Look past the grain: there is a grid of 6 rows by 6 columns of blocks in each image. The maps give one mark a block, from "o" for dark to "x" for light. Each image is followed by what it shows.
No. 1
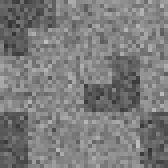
o o x x x x
o x x x x x
x x x x o x
x x x o o x
o x x x x o
o x x x x o
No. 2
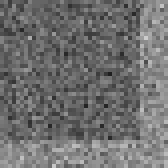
o o o o o x
o o o o o x
o o o o o x
o o o o o x
o o o o o x
x x x x x x
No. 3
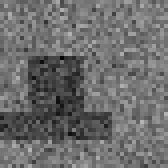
x x x x x x
x x x x x x
x o o x x x
x o o x x x
o o o o x x
x x x x x x
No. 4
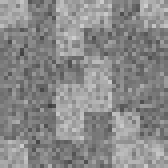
x o x x o x
o o x o o o
o o o x o o
o o x x o o
o o x o x o
x o o o x x
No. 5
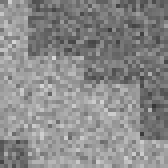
x o o o o o
x o o o o o
x x x o o o
x x x x x o
x x x x x o
o x x x x x
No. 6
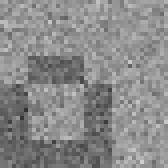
x x x x x x
x x x x x x
x o o x x x
o x x o x x
o x x o x x
o o o o x x
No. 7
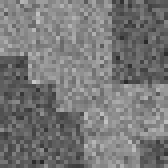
x x x x o o
x x x x o o
o x x x o o
o o x x x x
o o o x x x
o o o x x o
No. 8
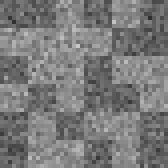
o o x o x o
x x x x o o
o x x o x x
x o x o o x
o x o x x o
o x x o x o
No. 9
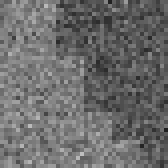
x x o o o o
x x o o o o
x x x o o o
x x x o o o
x x x x o o
x x x x x o
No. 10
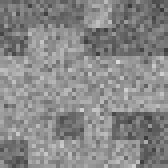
o o o x o o
o x x o o o
x x x x x x
x x x x x x
x x o x o o
o x x x x o
